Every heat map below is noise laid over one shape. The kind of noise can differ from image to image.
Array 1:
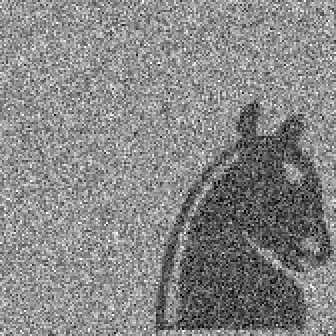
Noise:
independent entries
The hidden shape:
chess knight
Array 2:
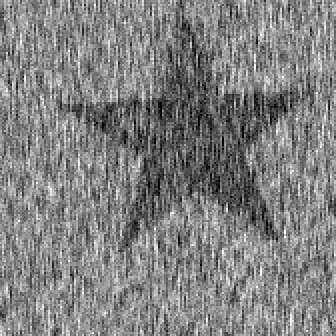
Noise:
streaked along the columns
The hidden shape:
star
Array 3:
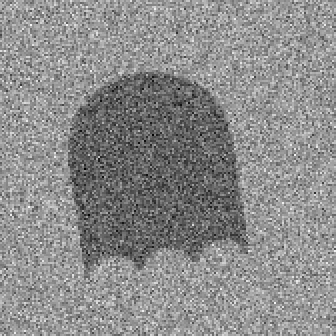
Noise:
independent entries
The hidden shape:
ghost
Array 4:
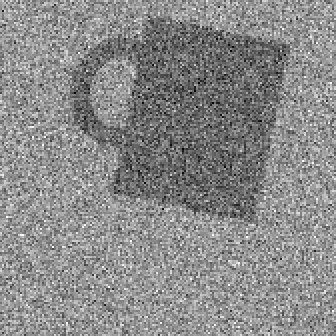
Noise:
independent entries
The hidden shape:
cup
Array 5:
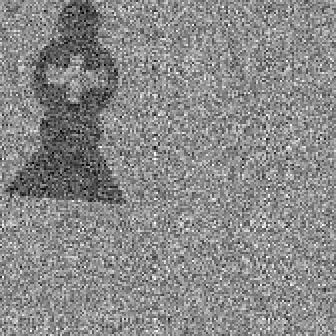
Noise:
low rank plus noise
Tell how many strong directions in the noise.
two
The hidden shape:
chess bishop
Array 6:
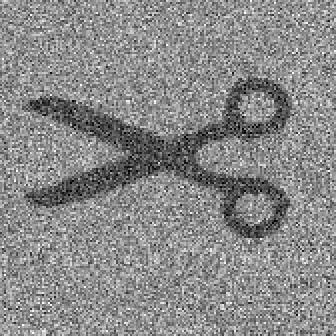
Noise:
low rank plus noise
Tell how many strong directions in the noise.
one
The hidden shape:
pair of scissors
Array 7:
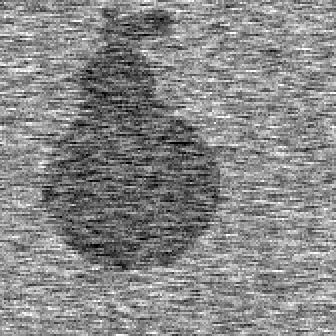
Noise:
streaked along the rows
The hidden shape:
pear
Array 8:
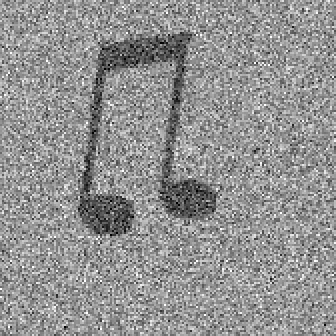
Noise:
low rank plus noise
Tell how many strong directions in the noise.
one
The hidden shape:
pair of musical notes
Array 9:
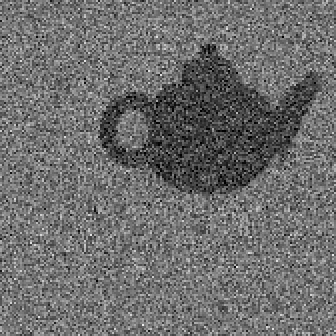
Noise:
low rank plus noise
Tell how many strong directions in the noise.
five to eight
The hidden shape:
teapot
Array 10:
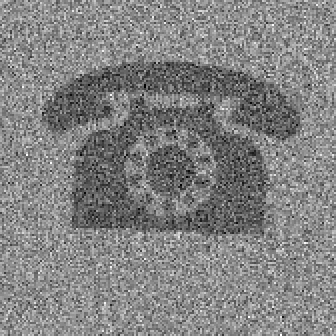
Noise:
low rank plus noise
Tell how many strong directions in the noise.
three or four
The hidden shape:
telephone
